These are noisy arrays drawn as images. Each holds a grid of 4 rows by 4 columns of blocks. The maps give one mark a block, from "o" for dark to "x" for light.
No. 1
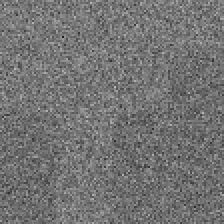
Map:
x x x x
x x x o
o x o o
o x o o
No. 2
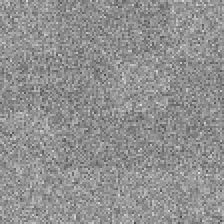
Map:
x o o x
o o x o
x o o o
x x x x
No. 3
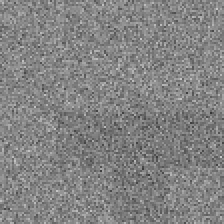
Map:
x x x x
x x x x
x o o o
x x o x
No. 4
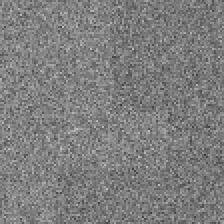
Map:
x x o o
x x o o
x x x o
x o o o
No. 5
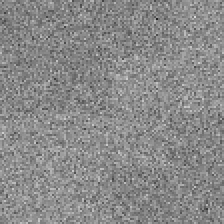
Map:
o o o x
o o x x
x x x o
x x o o
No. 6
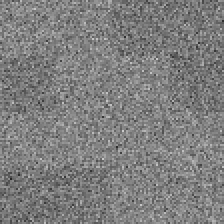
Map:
x x o o
o x x o
x x x x
o o x x
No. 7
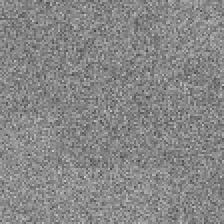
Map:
o o o x
o o o o
x o o o
x x x o
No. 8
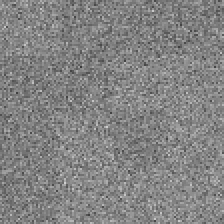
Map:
x o o o
o o x x
o x o x
o x x x
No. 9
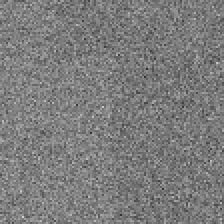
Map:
x o o o
x x o o
x x o o
x x o o
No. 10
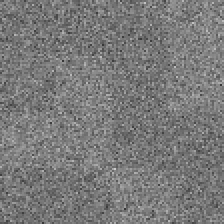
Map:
o o o x
o x o x
x x o o
o o x o
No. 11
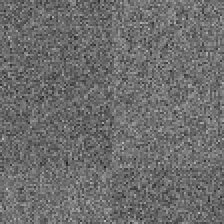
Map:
o o x x
o o x x
o o x x
x x o o
